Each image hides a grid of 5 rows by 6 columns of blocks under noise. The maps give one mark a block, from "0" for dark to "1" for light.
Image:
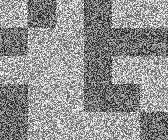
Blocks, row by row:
1 0 1 0 1 1
0 1 1 0 0 0
1 1 1 0 1 1
0 1 1 0 0 1
0 1 1 1 1 0
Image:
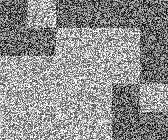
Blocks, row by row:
0 1 0 0 0 0
0 0 1 1 1 0
1 1 1 1 1 0
1 1 1 1 0 1
1 1 1 1 0 0
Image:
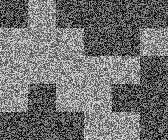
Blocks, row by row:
0 1 0 0 0 0
1 1 1 0 0 1
1 1 1 1 1 0
1 0 1 1 0 0
0 0 0 1 1 0
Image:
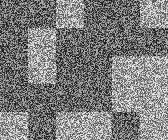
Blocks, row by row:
0 0 1 0 0 1
0 1 0 0 0 0
0 1 0 0 1 1
0 0 0 0 1 1
1 0 1 1 0 1
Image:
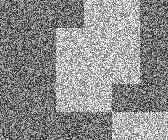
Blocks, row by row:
0 0 0 1 1 0
0 0 1 1 1 0
0 0 1 1 1 0
0 0 1 1 0 0
0 0 0 0 1 1
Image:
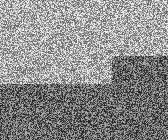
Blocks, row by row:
1 1 1 1 1 1
1 1 1 1 1 1
1 1 1 1 0 0
0 0 0 0 0 0
0 0 0 0 0 0
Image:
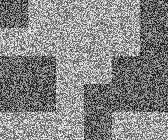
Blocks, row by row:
0 1 1 1 1 0
1 1 1 1 1 0
0 0 1 1 0 0
0 0 1 0 0 0
1 1 1 0 1 1
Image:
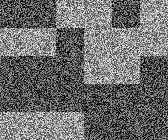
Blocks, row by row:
0 0 1 1 0 1
1 1 0 1 1 1
0 0 0 1 1 0
0 0 0 0 0 0
1 1 1 0 0 0
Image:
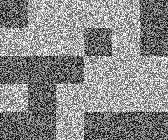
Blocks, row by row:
0 1 1 1 1 0
1 1 1 0 1 0
0 0 0 1 1 1
1 0 1 1 1 1
0 0 1 0 0 0
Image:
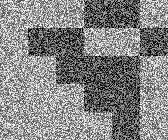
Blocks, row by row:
1 1 1 0 0 1
1 0 0 1 1 0
1 1 0 0 0 1
1 1 1 0 0 1
1 1 1 1 0 1
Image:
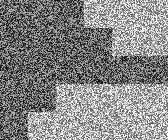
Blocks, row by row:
0 0 0 1 1 1
0 0 0 0 1 1
0 0 0 0 0 0
0 0 1 1 1 1
0 1 1 1 1 1
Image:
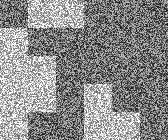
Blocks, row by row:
0 1 1 0 0 0
1 0 0 0 0 0
1 1 0 0 0 0
1 1 0 1 0 0
1 0 0 1 1 0
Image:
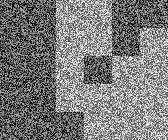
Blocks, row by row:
0 0 1 1 0 0
0 0 1 1 0 1
0 0 1 0 1 1
0 0 1 1 1 1
0 0 0 1 1 1
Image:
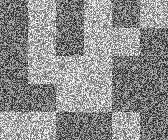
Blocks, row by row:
0 1 0 1 0 1
0 1 0 1 1 0
0 1 1 1 0 0
0 0 1 1 0 0
1 1 0 0 1 0
